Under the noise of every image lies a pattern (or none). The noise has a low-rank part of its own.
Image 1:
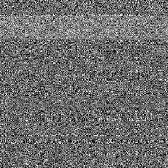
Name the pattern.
one band of rows
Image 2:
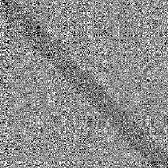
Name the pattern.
a diagonal band
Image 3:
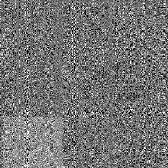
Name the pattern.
one block
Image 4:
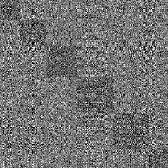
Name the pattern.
blocks along the diagonal
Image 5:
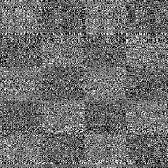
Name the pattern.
a checkerboard
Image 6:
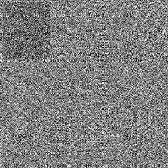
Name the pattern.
one block
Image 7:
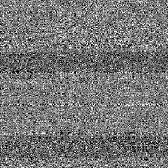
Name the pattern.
bands of rows
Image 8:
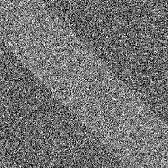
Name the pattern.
a diagonal band
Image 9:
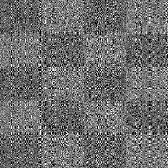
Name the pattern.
a checkerboard
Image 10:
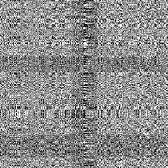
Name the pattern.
bands of rows crossing bands of columns
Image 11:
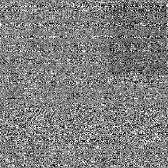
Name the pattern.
one block
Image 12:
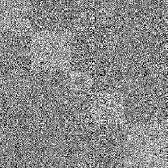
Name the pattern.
blocks along the diagonal
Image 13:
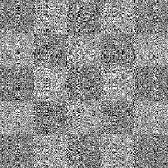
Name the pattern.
a checkerboard
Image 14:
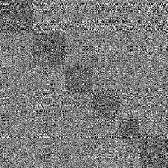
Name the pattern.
blocks along the diagonal
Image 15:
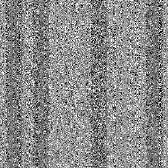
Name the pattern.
bands of columns
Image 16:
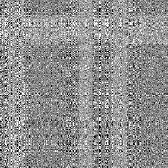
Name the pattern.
bands of rows crossing bands of columns
